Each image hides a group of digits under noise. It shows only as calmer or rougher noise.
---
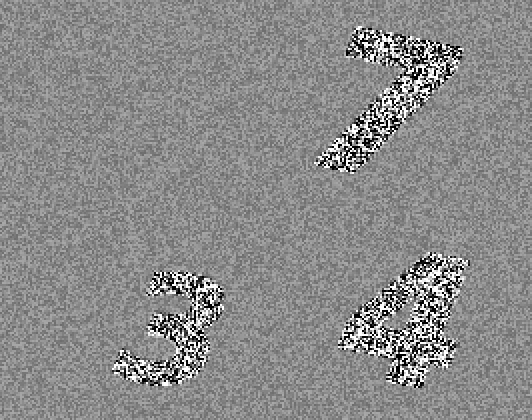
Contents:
top right: rough 7; bottom left: rough 3; bottom right: rough 4
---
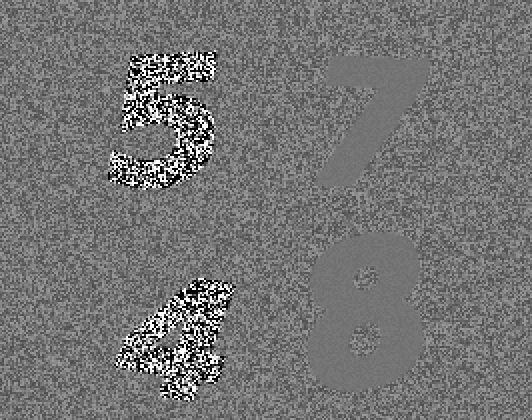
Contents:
top left: rough 5; top right: calm 7; bottom left: rough 4; bottom right: calm 8
